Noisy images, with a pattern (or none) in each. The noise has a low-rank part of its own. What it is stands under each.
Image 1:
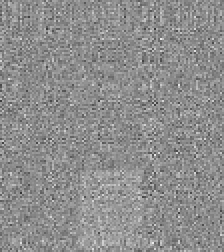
one block
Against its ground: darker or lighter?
lighter
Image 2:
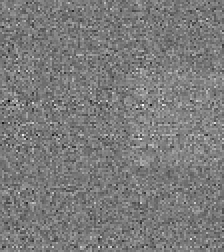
one block
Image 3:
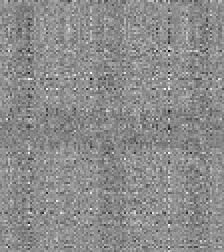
bands of rows crossing bands of columns
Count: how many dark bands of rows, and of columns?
1 and 3
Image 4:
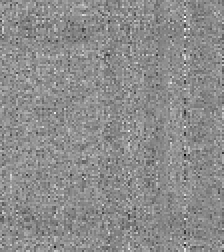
bands of rows crossing bands of columns
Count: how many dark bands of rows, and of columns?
2 and 3
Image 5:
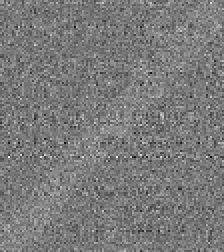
a diagonal band
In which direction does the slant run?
bottom left to top right
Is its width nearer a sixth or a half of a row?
a sixth
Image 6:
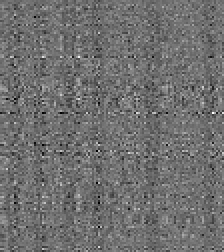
bands of columns
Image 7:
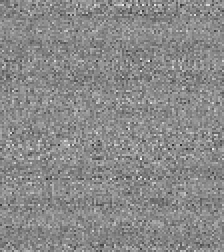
bands of rows
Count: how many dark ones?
6
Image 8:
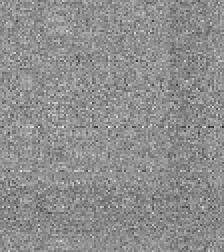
bands of rows crossing bands of columns
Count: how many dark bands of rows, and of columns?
1 and 1
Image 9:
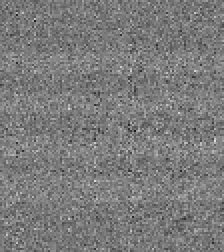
bands of rows
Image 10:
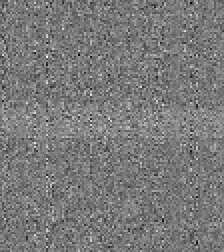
one band of rows
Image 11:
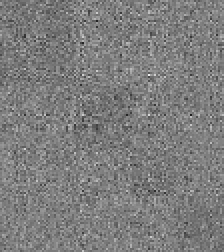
blocks along the diagonal
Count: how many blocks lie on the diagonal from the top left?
4
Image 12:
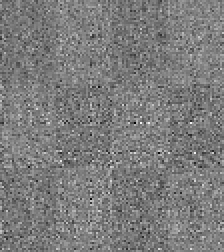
a checkerboard
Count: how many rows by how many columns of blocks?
3 by 4
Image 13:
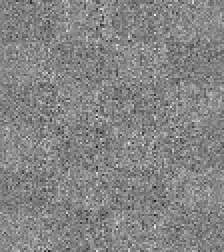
a checkerboard
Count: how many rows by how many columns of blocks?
6 by 4
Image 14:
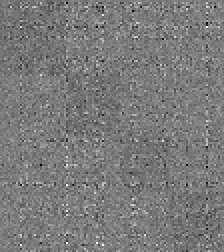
blocks along the diagonal
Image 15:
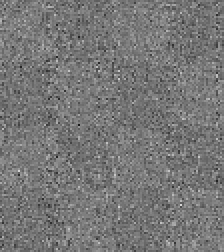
a checkerboard
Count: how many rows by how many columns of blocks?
4 by 4
